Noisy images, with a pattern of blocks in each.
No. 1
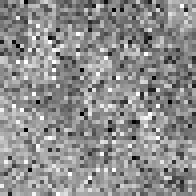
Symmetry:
mirrored about the diagonal from the bottom left
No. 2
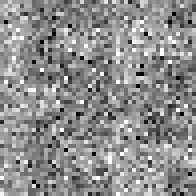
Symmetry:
top and bottom mirror each other
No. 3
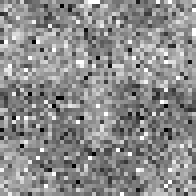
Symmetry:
left and right mirror each other
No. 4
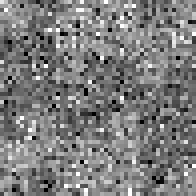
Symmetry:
the same after a half turn
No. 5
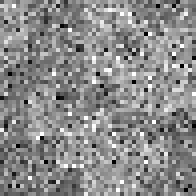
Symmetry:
no symmetry
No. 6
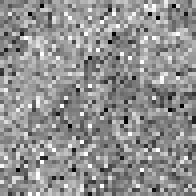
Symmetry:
mirrored about the diagonal from the top left
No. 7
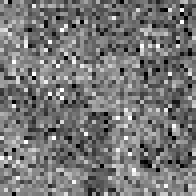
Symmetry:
mirrored about the diagonal from the bottom left
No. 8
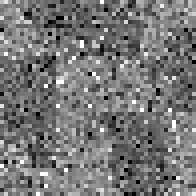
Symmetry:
no symmetry
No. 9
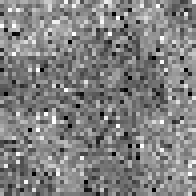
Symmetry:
mirrored about the diagonal from the bottom left
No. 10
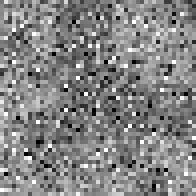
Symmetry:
mirrored about the diagonal from the bottom left
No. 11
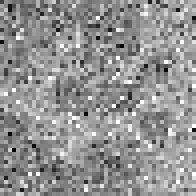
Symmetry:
top and bottom mirror each other
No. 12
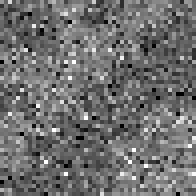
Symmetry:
mirrored about the diagonal from the top left
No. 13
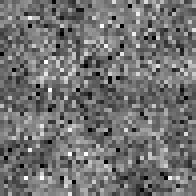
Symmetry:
the same after a half turn
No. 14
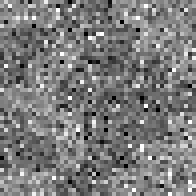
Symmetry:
top and bottom mirror each other
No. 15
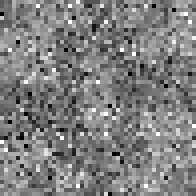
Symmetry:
the same after a half turn
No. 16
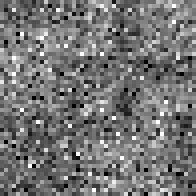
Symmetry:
mirrored about the diagonal from the bottom left
